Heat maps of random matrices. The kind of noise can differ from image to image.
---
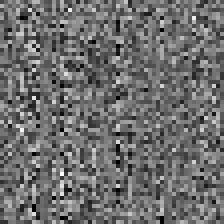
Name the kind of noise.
columns of uneven size
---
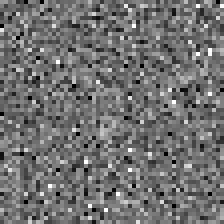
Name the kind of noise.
heavy tails
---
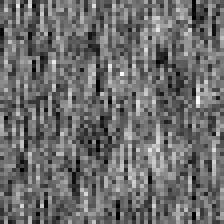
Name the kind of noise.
streaked along the columns
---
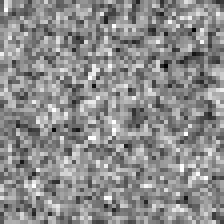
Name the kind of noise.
blotchy
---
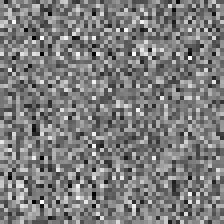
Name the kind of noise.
low rank plus noise
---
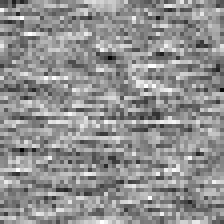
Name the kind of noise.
streaked along the rows
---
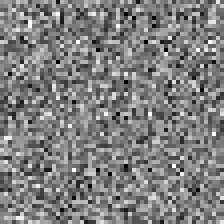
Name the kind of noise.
low rank plus noise
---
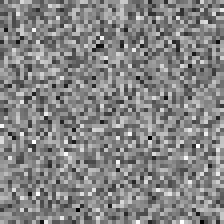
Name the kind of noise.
independent entries
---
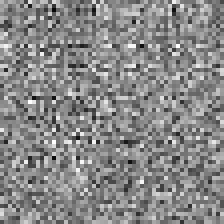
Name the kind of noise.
low rank plus noise
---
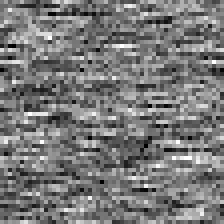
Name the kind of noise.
streaked along the rows
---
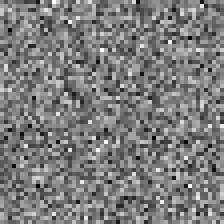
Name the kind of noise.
independent entries
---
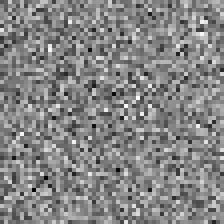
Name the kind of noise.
independent entries
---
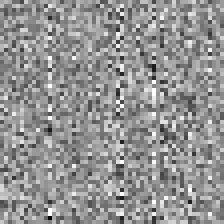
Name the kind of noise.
columns of uneven size
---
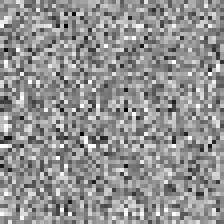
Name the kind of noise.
low rank plus noise
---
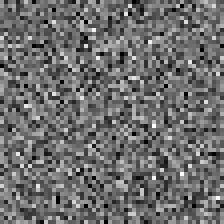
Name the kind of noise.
independent entries
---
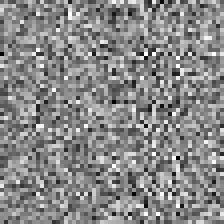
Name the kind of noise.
low rank plus noise
